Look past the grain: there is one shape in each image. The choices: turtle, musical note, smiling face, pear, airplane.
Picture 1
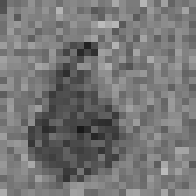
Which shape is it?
pear
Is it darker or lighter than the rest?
darker
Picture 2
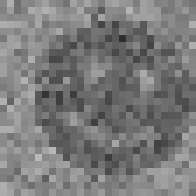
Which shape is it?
smiling face
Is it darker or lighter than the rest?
darker
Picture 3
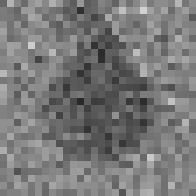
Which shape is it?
pear
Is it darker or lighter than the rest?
darker
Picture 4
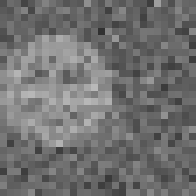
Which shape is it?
smiling face
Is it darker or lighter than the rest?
lighter
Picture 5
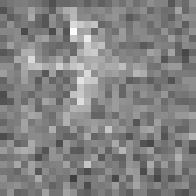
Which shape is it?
airplane
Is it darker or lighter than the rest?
lighter
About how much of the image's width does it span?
two thirds
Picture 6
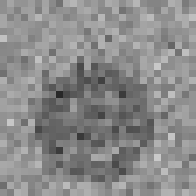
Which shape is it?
smiling face
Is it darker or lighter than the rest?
darker
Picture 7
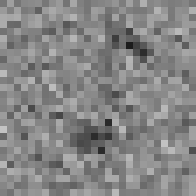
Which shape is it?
musical note
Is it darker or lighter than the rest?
darker
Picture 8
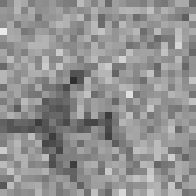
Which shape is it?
airplane
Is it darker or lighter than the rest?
darker
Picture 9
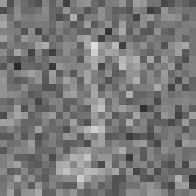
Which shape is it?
musical note
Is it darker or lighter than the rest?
lighter
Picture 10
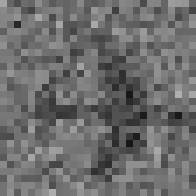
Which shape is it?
airplane
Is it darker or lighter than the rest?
darker
